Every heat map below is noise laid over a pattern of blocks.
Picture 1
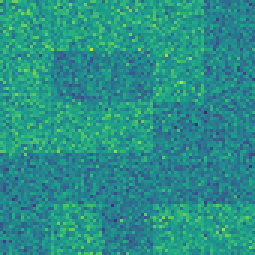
no symmetry
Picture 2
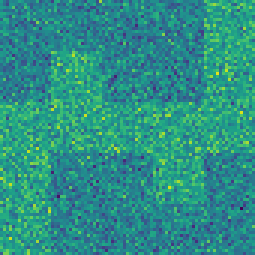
the same after a half turn
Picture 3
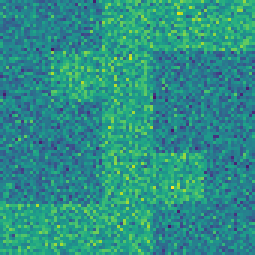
the same after a half turn
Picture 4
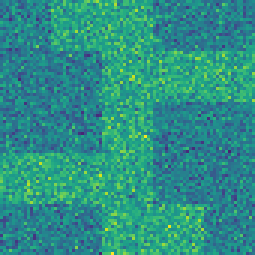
the same after a half turn
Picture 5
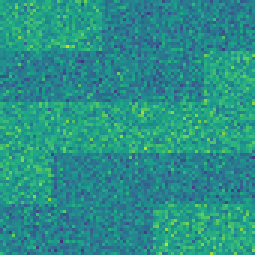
the same after a half turn
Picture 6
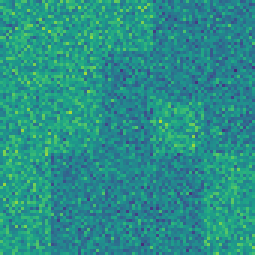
no symmetry
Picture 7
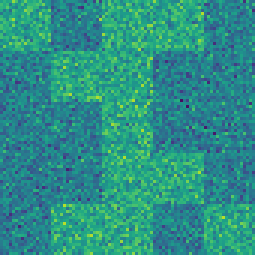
the same after a half turn
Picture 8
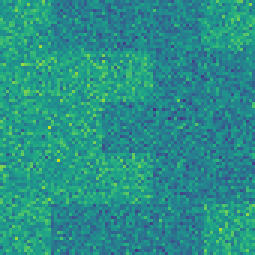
top and bottom mirror each other
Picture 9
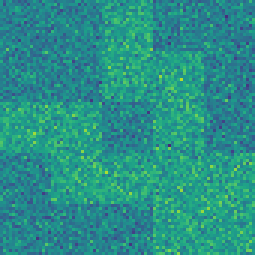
mirrored about the diagonal from the top left
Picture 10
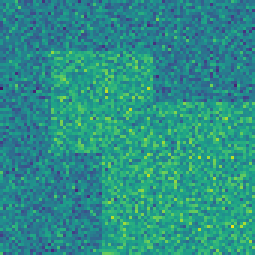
mirrored about the diagonal from the top left
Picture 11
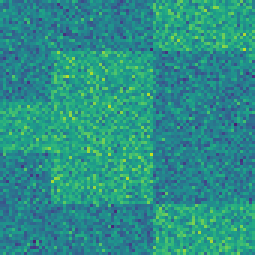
top and bottom mirror each other
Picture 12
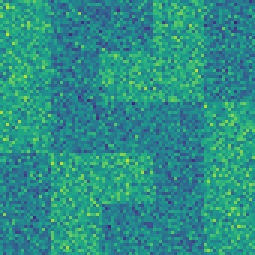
the same after a half turn
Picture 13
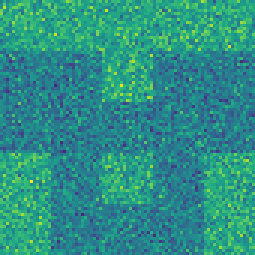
left and right mirror each other
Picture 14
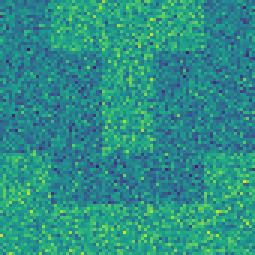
left and right mirror each other
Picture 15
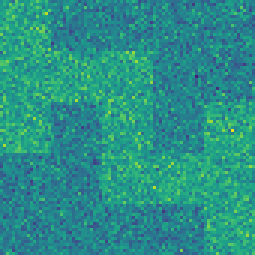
the same after a half turn
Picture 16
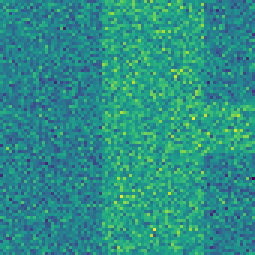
top and bottom mirror each other
